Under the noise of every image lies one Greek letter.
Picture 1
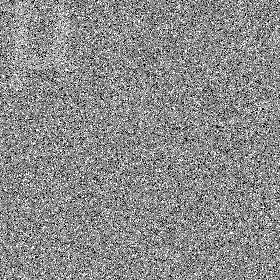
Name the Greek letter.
mu
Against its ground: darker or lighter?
lighter
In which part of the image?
top left
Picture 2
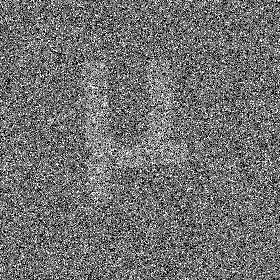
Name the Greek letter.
mu
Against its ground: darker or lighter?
lighter
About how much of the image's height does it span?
half
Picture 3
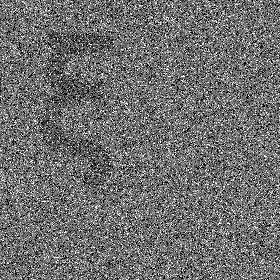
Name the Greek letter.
xi
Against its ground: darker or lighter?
darker
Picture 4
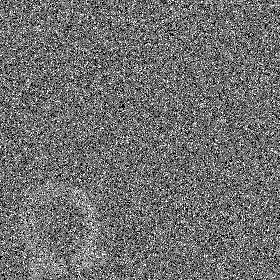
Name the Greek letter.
omega
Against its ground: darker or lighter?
lighter
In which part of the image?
bottom left
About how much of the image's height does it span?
a third
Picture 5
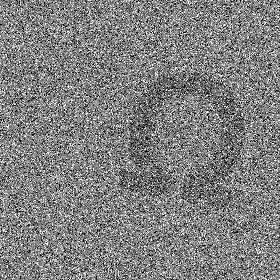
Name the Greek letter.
omega
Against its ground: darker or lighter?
darker
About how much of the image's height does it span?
half
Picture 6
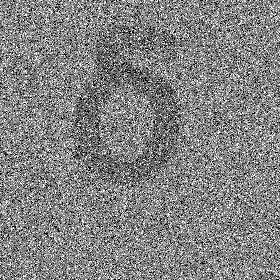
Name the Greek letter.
delta
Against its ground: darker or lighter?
darker
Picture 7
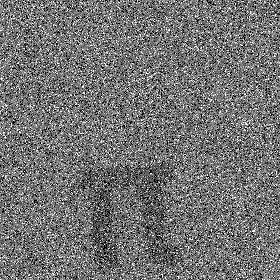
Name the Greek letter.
pi
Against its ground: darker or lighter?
darker
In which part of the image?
bottom middle
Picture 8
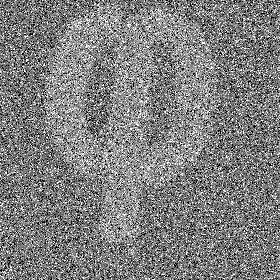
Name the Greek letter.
phi
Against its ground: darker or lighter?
lighter
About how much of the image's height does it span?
nearly all
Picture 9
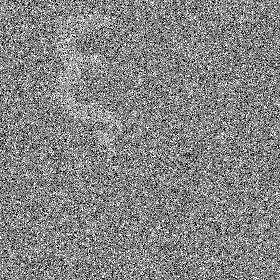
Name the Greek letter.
xi
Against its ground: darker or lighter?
lighter
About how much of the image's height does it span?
half
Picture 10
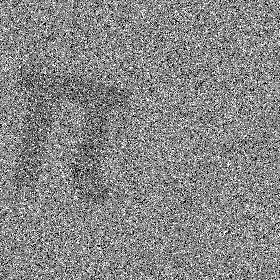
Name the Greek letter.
pi
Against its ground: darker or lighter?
darker
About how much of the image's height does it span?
half
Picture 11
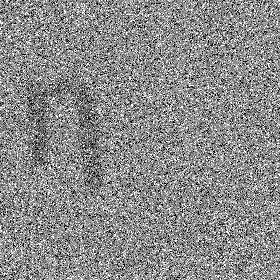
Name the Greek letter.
eta
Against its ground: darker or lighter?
darker
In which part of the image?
middle left
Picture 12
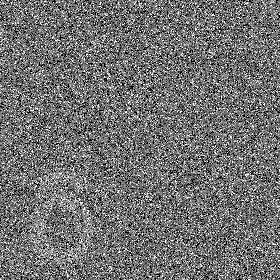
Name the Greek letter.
delta
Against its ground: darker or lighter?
lighter
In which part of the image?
bottom left
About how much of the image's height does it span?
a third
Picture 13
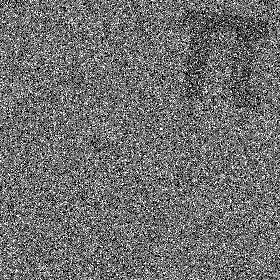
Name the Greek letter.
pi
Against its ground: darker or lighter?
darker
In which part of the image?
top right
